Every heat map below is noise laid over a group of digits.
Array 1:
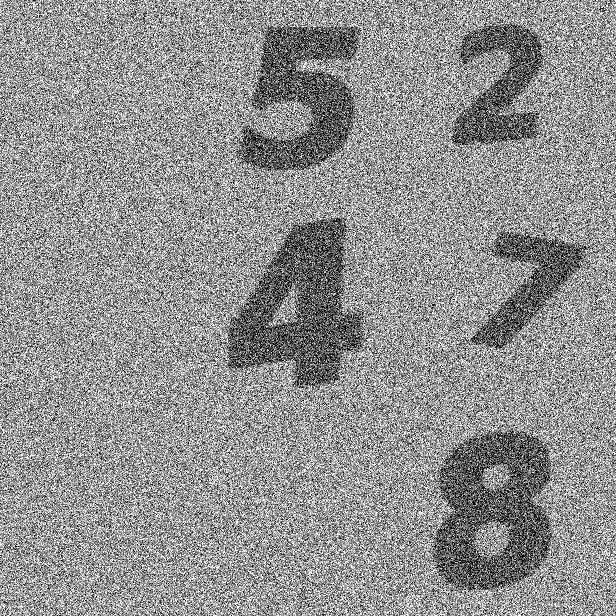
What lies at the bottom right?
8
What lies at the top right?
2
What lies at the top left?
nothing
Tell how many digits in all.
5
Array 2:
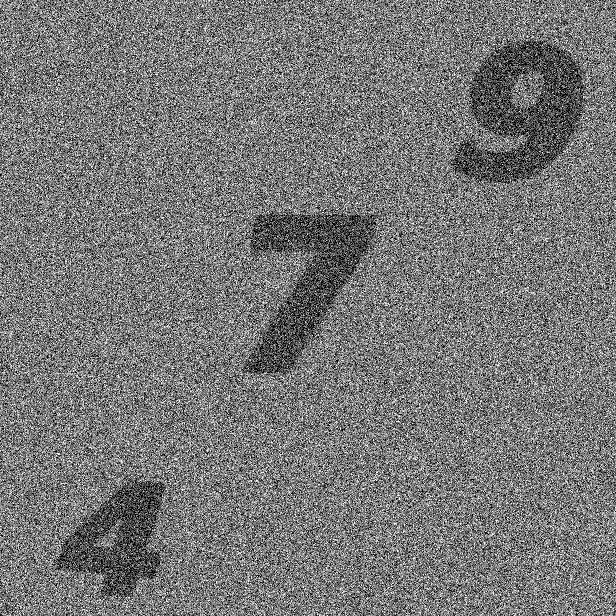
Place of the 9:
top right
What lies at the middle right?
nothing
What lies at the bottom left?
4
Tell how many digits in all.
3
